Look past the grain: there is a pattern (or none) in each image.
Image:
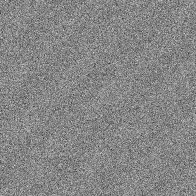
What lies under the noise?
diagonal stripes
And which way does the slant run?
bottom left to top right
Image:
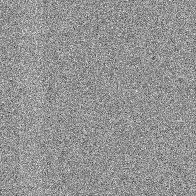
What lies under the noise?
one vertical stripe
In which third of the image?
left
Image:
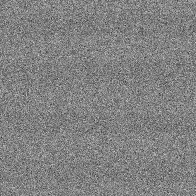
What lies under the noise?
horizontal stripes
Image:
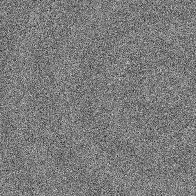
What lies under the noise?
rings round one point
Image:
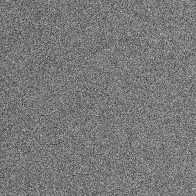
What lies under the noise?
a smooth slope
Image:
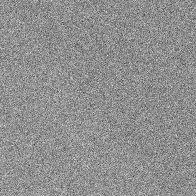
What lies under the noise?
a sharp edge
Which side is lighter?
bottom left
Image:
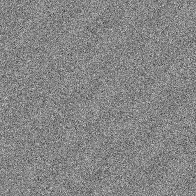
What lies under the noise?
diagonal stripes
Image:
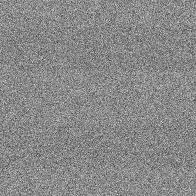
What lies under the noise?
horizontal stripes
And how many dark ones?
2
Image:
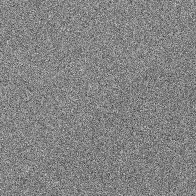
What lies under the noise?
a sharp edge
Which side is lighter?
top left
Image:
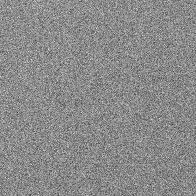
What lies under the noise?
a smooth slope
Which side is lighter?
top left
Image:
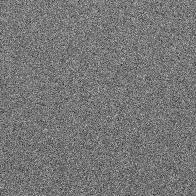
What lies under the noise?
a smooth slope
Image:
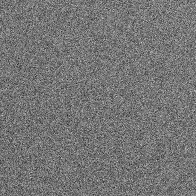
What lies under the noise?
a smooth slope
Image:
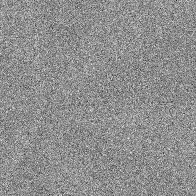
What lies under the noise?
spokes from one point
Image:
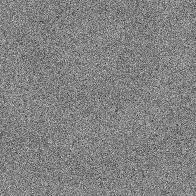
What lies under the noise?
rings round one point
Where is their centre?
top middle
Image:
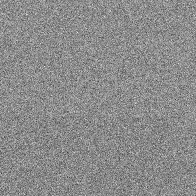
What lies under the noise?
a sharp edge
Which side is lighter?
top
